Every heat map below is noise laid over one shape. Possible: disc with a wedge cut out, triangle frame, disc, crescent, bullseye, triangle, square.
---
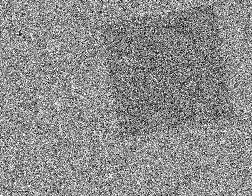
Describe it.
dark square
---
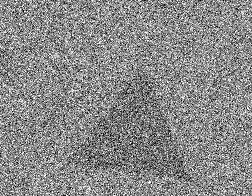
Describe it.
dark triangle
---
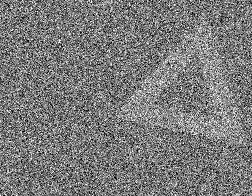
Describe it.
light triangle frame
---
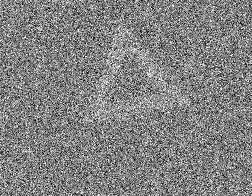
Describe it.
light triangle frame
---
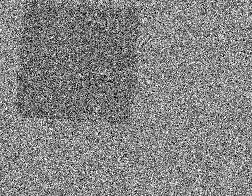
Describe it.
dark square
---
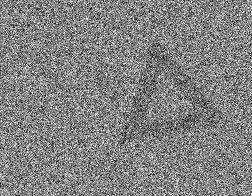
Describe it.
dark triangle frame
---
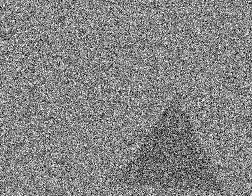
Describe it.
dark triangle
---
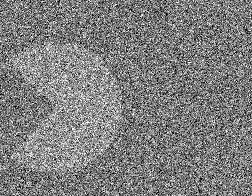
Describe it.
light disc with a wedge cut out
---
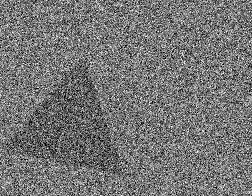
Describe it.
dark triangle
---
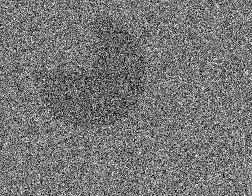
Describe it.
dark disc with a wedge cut out
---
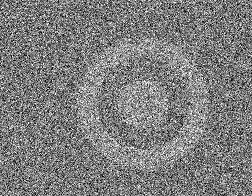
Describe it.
light bullseye
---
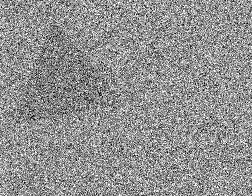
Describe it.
dark triangle
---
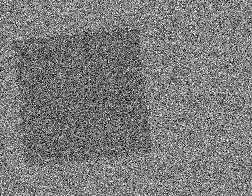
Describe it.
dark square
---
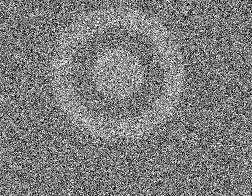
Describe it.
light bullseye
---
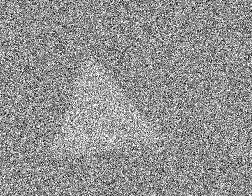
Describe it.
light triangle
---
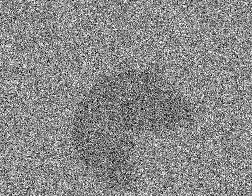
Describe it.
dark disc with a wedge cut out
